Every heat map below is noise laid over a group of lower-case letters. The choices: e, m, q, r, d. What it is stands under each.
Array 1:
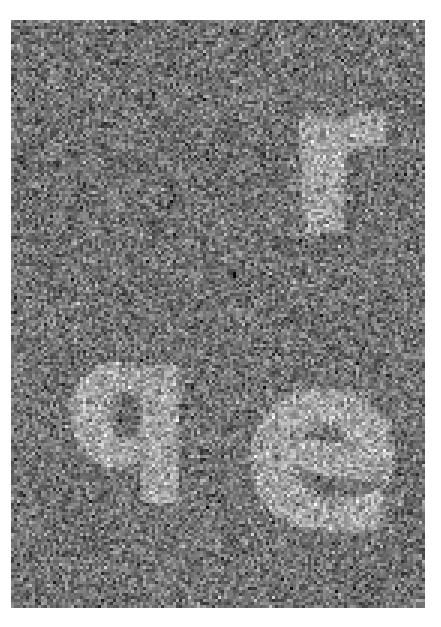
top right: light r; bottom left: light q; bottom right: light e
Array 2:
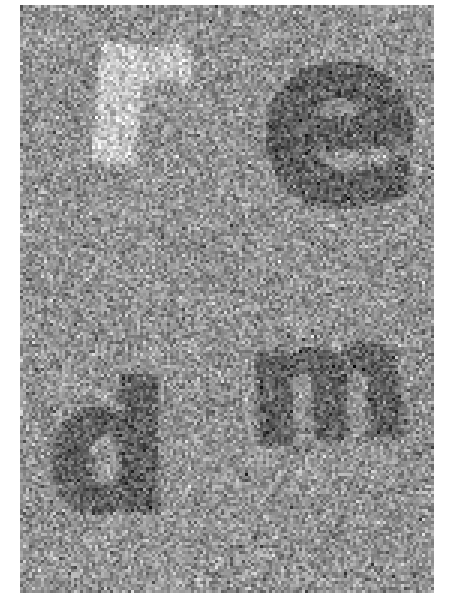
top left: light r; top right: dark e; bottom left: dark d; bottom right: dark m
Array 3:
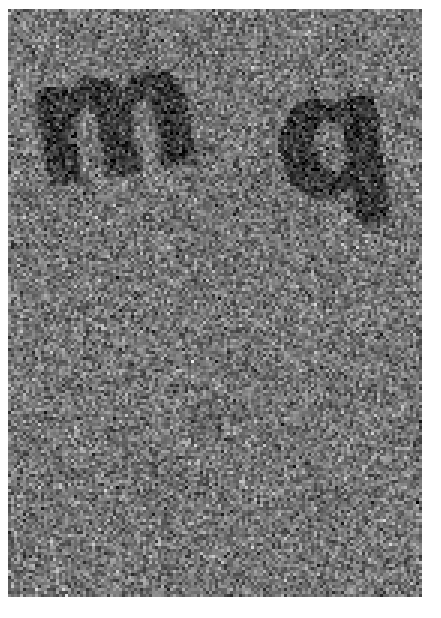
top left: dark m; top right: dark q
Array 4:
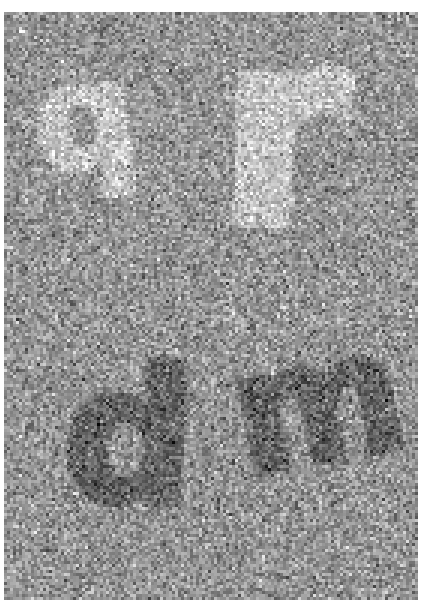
top left: light q; top right: light r; bottom left: dark d; bottom right: dark m
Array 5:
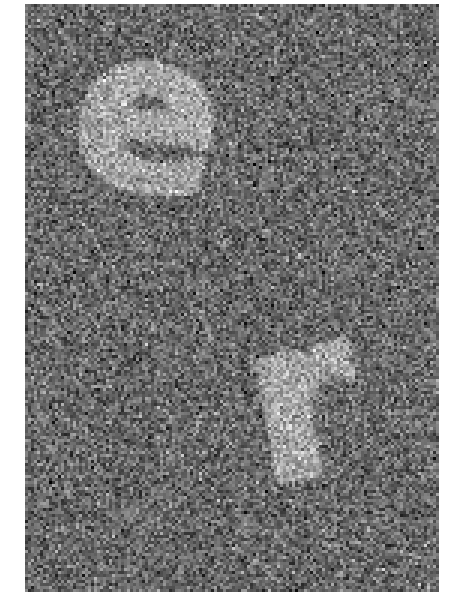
top left: light e; bottom right: light r
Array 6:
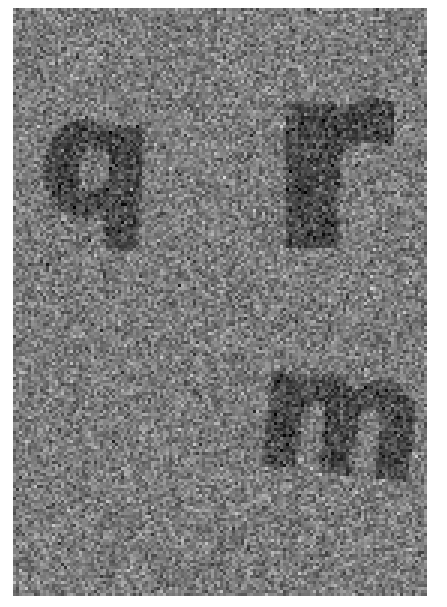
top left: dark q; top right: dark r; bottom right: dark m
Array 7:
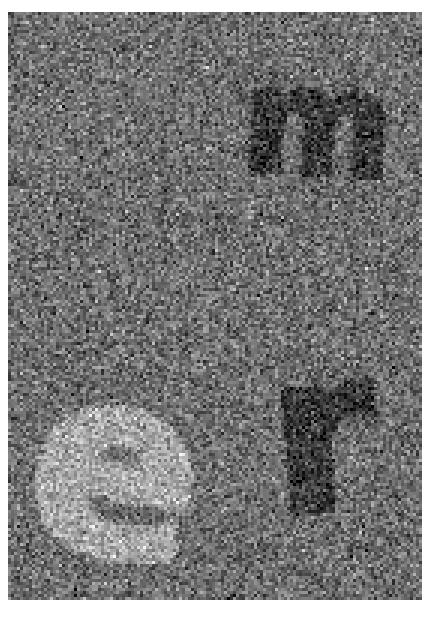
top right: dark m; bottom left: light e; bottom right: dark r
